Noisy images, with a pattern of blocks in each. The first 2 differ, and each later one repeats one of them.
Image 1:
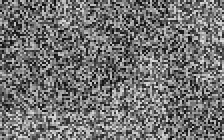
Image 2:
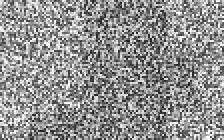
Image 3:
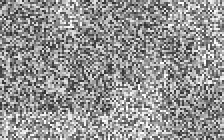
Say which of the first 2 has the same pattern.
1
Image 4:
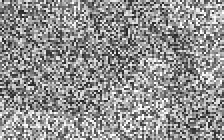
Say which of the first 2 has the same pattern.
1
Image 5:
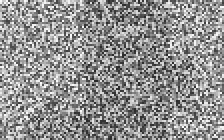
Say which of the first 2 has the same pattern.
2
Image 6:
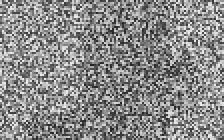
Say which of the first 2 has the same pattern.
2
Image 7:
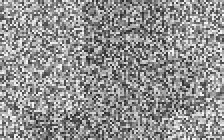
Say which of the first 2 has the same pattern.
2
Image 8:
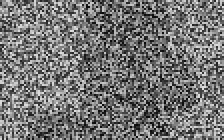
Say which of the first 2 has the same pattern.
2
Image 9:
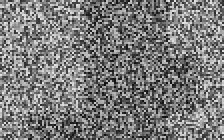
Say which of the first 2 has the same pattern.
2
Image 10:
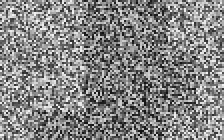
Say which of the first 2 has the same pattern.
2
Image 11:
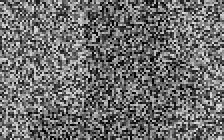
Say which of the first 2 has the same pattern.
2
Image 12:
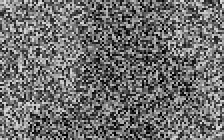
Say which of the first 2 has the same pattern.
2
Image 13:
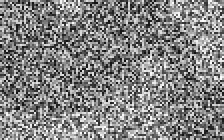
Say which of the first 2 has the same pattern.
1
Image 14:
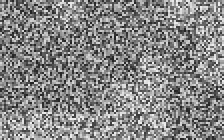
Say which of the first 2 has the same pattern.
1
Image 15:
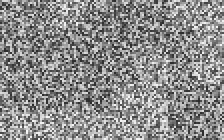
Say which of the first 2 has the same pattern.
1
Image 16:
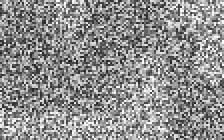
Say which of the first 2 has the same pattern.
1
